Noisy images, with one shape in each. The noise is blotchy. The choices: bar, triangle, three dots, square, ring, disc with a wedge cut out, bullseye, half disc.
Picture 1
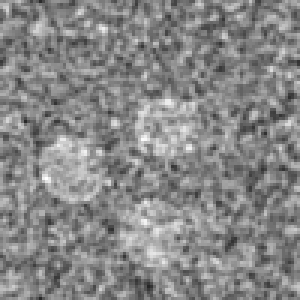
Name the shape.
three dots
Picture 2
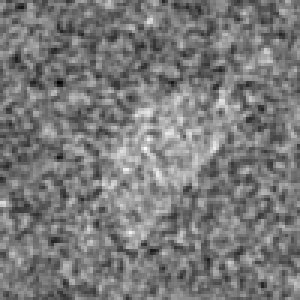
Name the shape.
half disc
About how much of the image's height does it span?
half
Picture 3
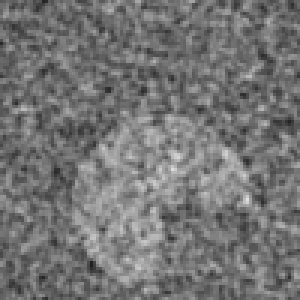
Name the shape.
disc with a wedge cut out
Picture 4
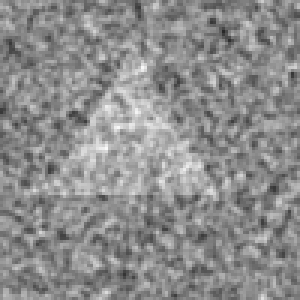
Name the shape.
triangle
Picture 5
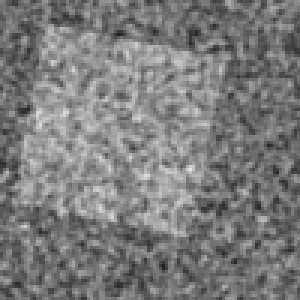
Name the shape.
square
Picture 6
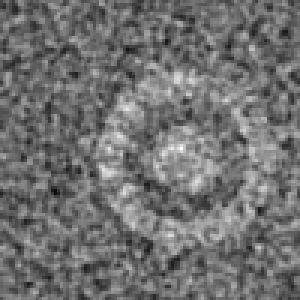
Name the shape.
bullseye
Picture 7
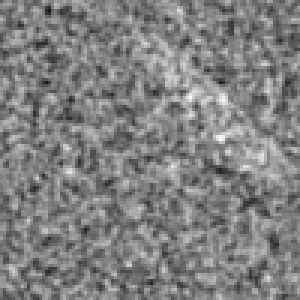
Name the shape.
bar
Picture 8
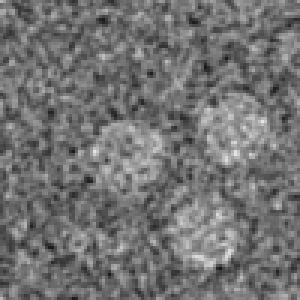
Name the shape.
three dots
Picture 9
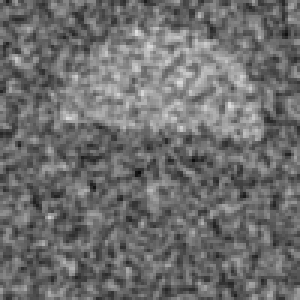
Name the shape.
half disc
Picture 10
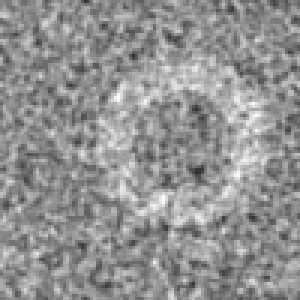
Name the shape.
ring
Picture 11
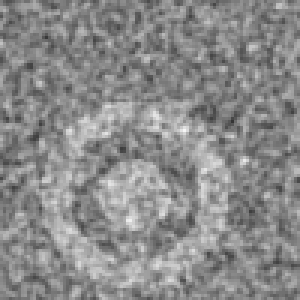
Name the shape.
bullseye
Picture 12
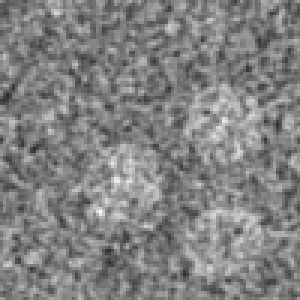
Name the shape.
three dots
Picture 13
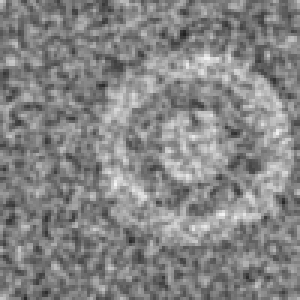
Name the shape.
bullseye
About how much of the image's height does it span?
two thirds
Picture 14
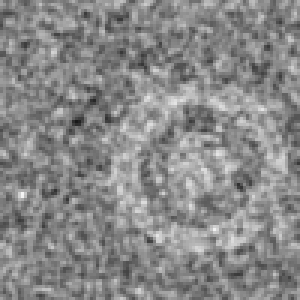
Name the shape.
bullseye
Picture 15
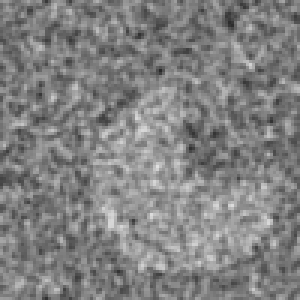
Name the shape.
disc with a wedge cut out
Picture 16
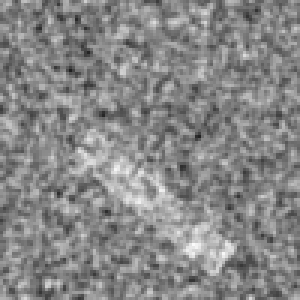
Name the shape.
bar
